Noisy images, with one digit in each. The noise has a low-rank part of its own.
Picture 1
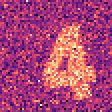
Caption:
light 4
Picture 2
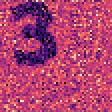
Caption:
dark 3
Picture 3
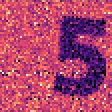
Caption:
dark 5
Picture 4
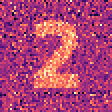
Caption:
light 2
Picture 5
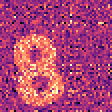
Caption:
light 8
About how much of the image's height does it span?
two thirds
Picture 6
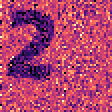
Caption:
dark 2
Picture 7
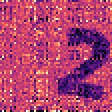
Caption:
dark 2
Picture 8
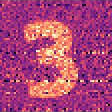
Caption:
light 3
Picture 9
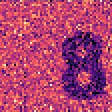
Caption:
dark 8
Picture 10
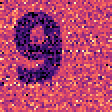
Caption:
dark 9
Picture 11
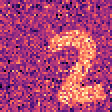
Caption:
light 2
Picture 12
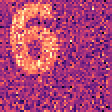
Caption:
light 6
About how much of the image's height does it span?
two thirds
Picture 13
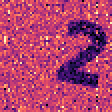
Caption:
dark 2
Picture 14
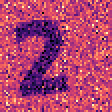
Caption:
dark 2
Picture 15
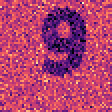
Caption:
dark 9
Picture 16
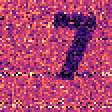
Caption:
dark 7
